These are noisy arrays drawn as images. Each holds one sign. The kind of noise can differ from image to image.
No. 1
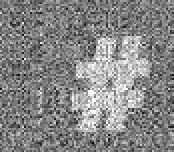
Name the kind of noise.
low rank plus noise
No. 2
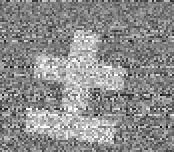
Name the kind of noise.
rows of uneven size
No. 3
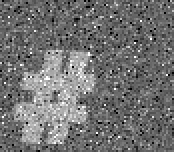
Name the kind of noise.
heavy tails
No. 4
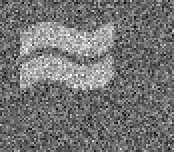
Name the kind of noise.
independent entries
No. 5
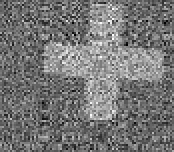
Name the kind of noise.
low rank plus noise
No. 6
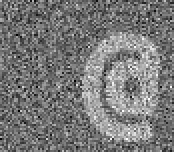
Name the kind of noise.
low rank plus noise
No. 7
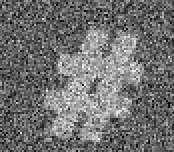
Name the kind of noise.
independent entries
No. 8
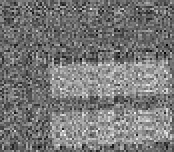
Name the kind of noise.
low rank plus noise
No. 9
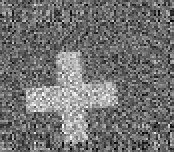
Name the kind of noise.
low rank plus noise
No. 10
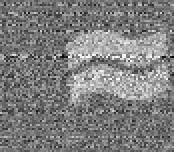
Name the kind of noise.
rows of uneven size
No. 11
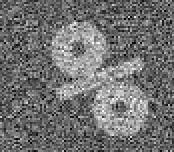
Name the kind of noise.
low rank plus noise
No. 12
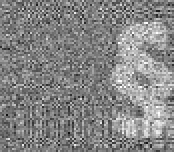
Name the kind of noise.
low rank plus noise
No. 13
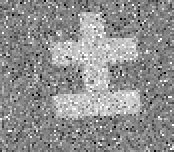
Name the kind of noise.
heavy tails
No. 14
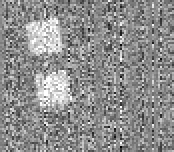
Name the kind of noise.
columns of uneven size
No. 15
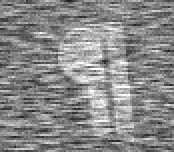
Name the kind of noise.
streaked along the rows
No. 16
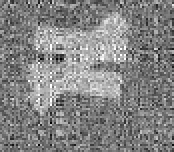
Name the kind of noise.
low rank plus noise
